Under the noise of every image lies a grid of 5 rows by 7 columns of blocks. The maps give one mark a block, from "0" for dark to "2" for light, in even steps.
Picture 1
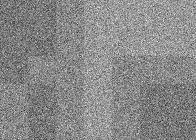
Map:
0012222
0012222
0112111
1012100
1012100
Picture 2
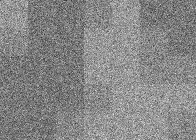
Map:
2001200
1002210
0002211
0001222
0012221
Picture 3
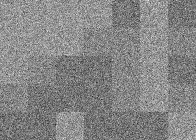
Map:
2222020
2221121
2100120
1000121
0020002
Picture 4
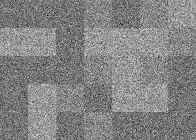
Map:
0001012
2202221
0001210
0210220
0201000
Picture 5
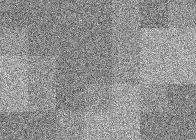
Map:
0000101
1000122
2100122
2101210
0012200
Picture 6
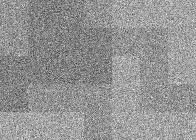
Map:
1001222
1000112
0000212
0111211
2221222
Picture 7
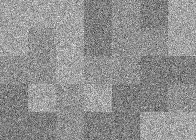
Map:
2220102
2120112
1121100
0212001
0010022
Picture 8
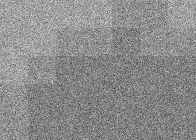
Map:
2222112
2211011
2100000
1000000
1000000
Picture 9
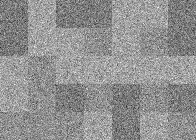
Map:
0200220
0221210
2122222
2101010
1112021
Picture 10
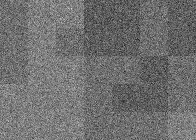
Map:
1220010
1210010
1221101
2221001
2221112
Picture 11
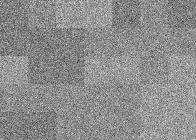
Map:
0122010
0001111
2002212
1111122
0011122
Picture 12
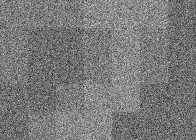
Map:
1112220
1001210
1001210
0012200
0122000
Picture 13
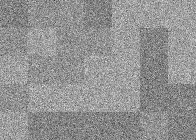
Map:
0110222
1211202
2112202
1222200
2000010
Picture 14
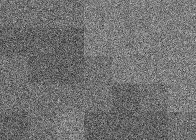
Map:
1112222
0002222
1001222
1111012
0120001
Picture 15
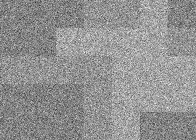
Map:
0001120
0022221
1111222
0001222
0001200
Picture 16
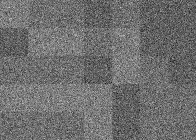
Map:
2110100
0221200
1110210
2222011
1112011
